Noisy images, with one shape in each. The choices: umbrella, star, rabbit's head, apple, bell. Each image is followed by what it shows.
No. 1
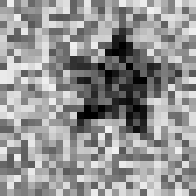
star
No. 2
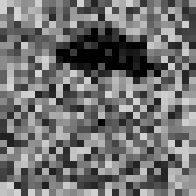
umbrella
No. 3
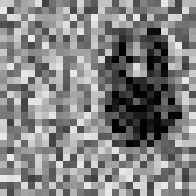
rabbit's head
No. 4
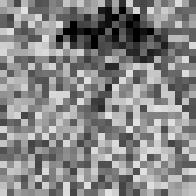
umbrella
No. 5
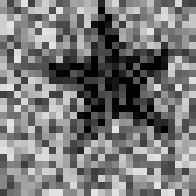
star
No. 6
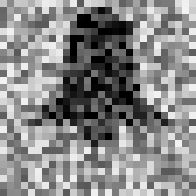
bell
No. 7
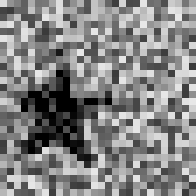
star
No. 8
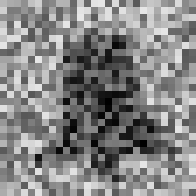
bell
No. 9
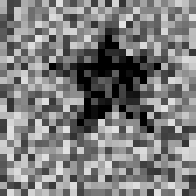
star
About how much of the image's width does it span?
two thirds
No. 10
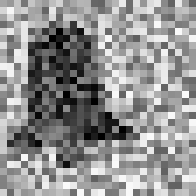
bell
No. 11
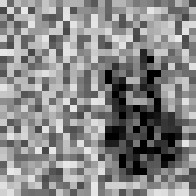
rabbit's head
